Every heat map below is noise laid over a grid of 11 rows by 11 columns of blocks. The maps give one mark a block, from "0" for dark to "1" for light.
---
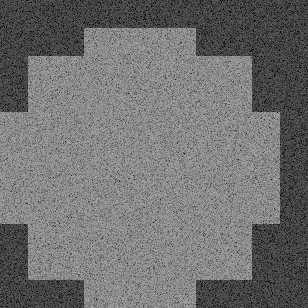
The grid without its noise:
0 0 0 0 0 0 0 0 0 0 0
0 0 0 1 1 1 1 0 0 0 0
0 1 1 1 1 1 1 1 1 0 0
0 1 1 1 1 1 1 1 1 0 0
1 1 1 1 1 1 1 1 1 1 0
1 1 1 1 1 1 1 1 1 1 0
1 1 1 1 1 1 1 1 1 1 0
1 1 1 1 1 1 1 1 1 1 0
0 1 1 1 1 1 1 1 1 0 0
0 1 1 1 1 1 1 1 1 0 0
0 0 0 1 1 1 1 0 0 0 0
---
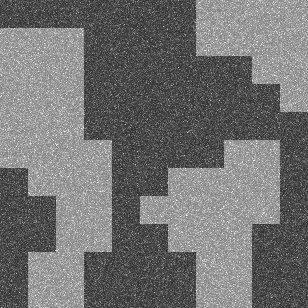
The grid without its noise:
0 0 0 0 0 0 0 1 1 1 1
1 1 1 0 0 0 0 1 1 1 1
1 1 1 0 0 0 0 0 0 1 1
1 1 1 0 0 0 0 0 0 0 1
1 1 1 0 0 0 0 0 0 0 0
1 1 1 1 0 0 0 0 1 1 0
0 1 1 1 0 0 1 1 1 1 0
0 0 1 1 0 1 1 1 1 1 0
0 0 1 1 0 0 1 1 1 0 0
0 1 1 0 0 0 0 1 1 0 0
0 1 1 0 0 0 0 1 1 0 0
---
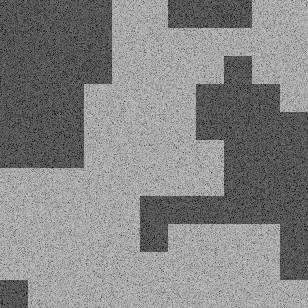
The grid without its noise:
0 0 0 0 1 1 0 0 0 1 1
0 0 0 0 1 1 1 1 1 1 1
0 0 0 0 1 1 1 1 0 1 1
0 0 0 1 1 1 1 0 0 0 1
0 0 0 1 1 1 1 0 0 0 0
0 0 0 1 1 1 1 1 0 0 0
1 1 1 1 1 1 1 1 0 0 0
1 1 1 1 1 0 0 0 0 0 0
1 1 1 1 1 0 1 1 1 1 0
1 1 1 1 1 1 1 1 1 1 0
0 1 1 1 1 1 1 1 1 1 1
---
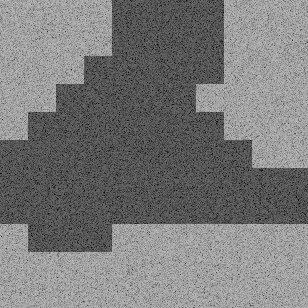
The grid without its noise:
1 1 1 1 0 0 0 0 1 1 1
1 1 1 1 0 0 0 0 1 1 1
1 1 1 0 0 0 0 0 1 1 1
1 1 0 0 0 0 0 1 1 1 1
1 0 0 0 0 0 0 0 1 1 1
0 0 0 0 0 0 0 0 0 1 1
0 0 0 0 0 0 0 0 0 0 0
0 0 0 0 0 0 0 0 0 0 0
1 0 0 0 1 1 1 1 1 1 1
1 1 1 1 1 1 1 1 1 1 1
1 1 1 1 1 1 1 1 1 1 1
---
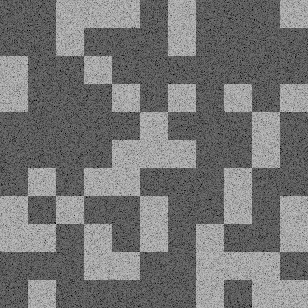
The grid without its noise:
0 0 1 1 1 0 1 0 0 0 1
0 0 1 0 0 0 1 0 0 0 0
1 0 0 1 0 0 0 0 0 0 0
1 0 0 0 1 0 1 0 1 0 1
0 0 0 0 0 1 0 0 0 1 0
0 0 0 0 1 1 1 0 0 1 0
0 1 0 1 1 0 0 0 1 0 0
1 0 1 0 0 1 0 0 1 0 1
1 1 0 1 0 1 0 1 0 0 1
0 0 0 1 1 0 0 1 1 1 0
0 1 0 0 0 0 0 1 0 1 1
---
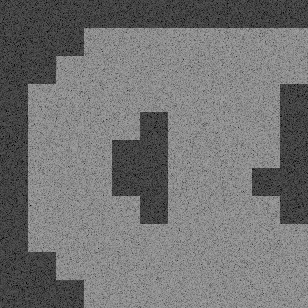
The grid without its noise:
0 0 0 0 0 0 0 0 0 0 0
0 0 0 1 1 1 1 1 1 1 1
0 0 1 1 1 1 1 1 1 1 1
0 1 1 1 1 1 1 1 1 1 0
0 1 1 1 1 0 1 1 1 1 0
0 1 1 1 0 0 1 1 1 1 0
0 1 1 1 0 0 1 1 1 0 0
0 1 1 1 1 0 1 1 1 1 0
0 1 1 1 1 1 1 1 1 1 1
0 0 1 1 1 1 1 1 1 1 1
0 0 0 1 1 1 1 1 1 1 1
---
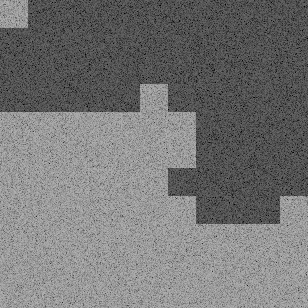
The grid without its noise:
1 0 0 0 0 0 0 0 0 0 0
0 0 0 0 0 0 0 0 0 0 0
0 0 0 0 0 0 0 0 0 0 0
0 0 0 0 0 1 0 0 0 0 0
1 1 1 1 1 1 1 0 0 0 0
1 1 1 1 1 1 1 0 0 0 0
1 1 1 1 1 1 0 0 0 0 0
1 1 1 1 1 1 1 0 0 0 1
1 1 1 1 1 1 1 1 1 1 1
1 1 1 1 1 1 1 1 1 1 1
1 1 1 1 1 1 1 1 1 1 1
